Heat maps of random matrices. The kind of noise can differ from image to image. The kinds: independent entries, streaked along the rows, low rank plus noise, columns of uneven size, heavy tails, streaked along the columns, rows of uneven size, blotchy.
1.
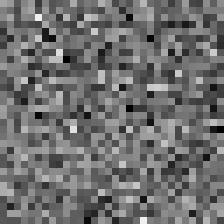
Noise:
independent entries
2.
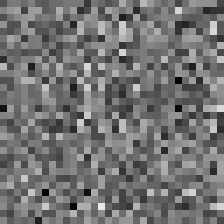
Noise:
low rank plus noise
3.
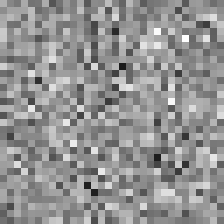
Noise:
low rank plus noise
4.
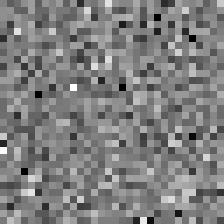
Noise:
heavy tails
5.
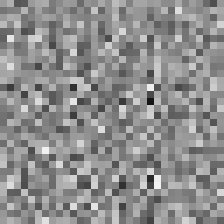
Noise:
low rank plus noise
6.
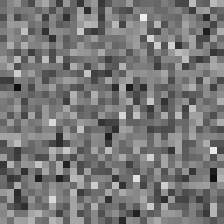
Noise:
independent entries
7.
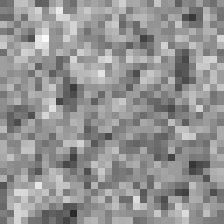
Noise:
blotchy
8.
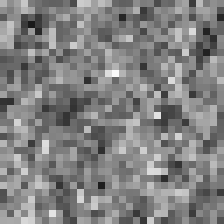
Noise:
blotchy
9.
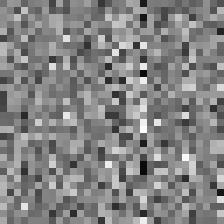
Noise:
columns of uneven size
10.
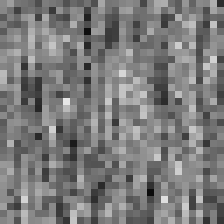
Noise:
streaked along the columns
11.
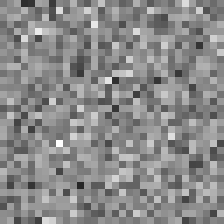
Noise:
independent entries
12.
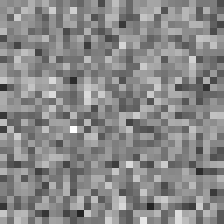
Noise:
low rank plus noise
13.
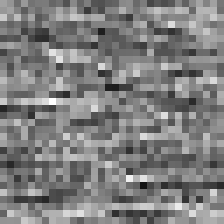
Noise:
streaked along the rows
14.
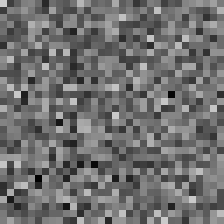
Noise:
independent entries
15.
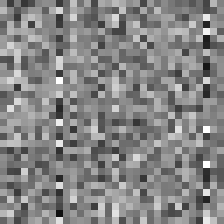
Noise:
columns of uneven size
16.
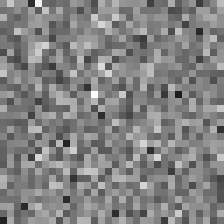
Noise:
independent entries
